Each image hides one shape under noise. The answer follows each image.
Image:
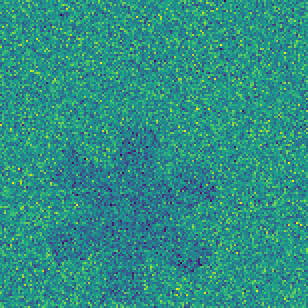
asterisk
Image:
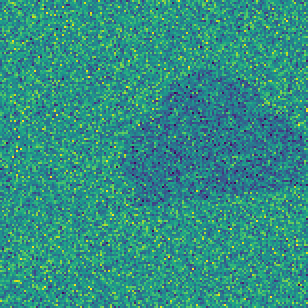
cloud
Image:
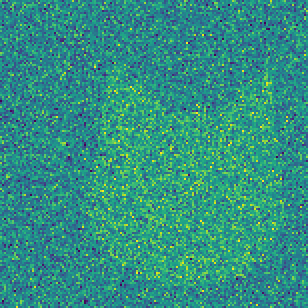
cat's head
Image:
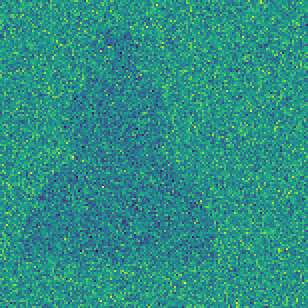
chess pawn
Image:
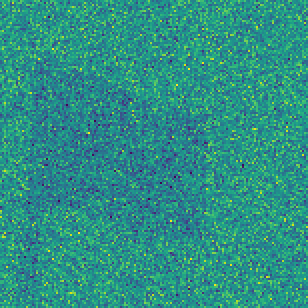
flag
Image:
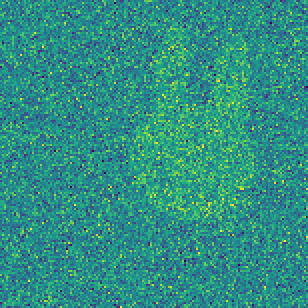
rabbit's head
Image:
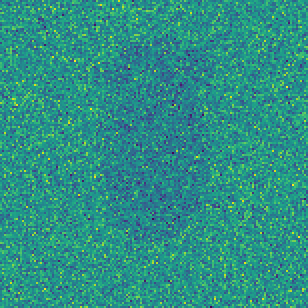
footprint
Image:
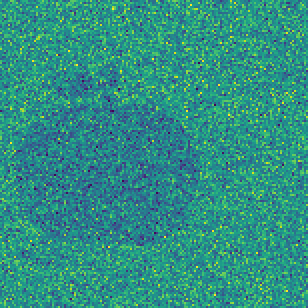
apple
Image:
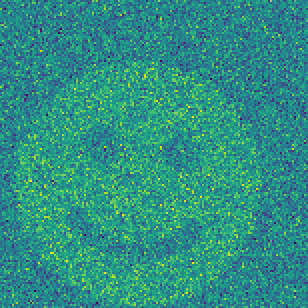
smiling face
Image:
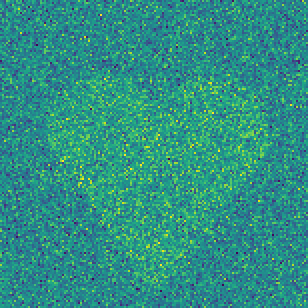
heart
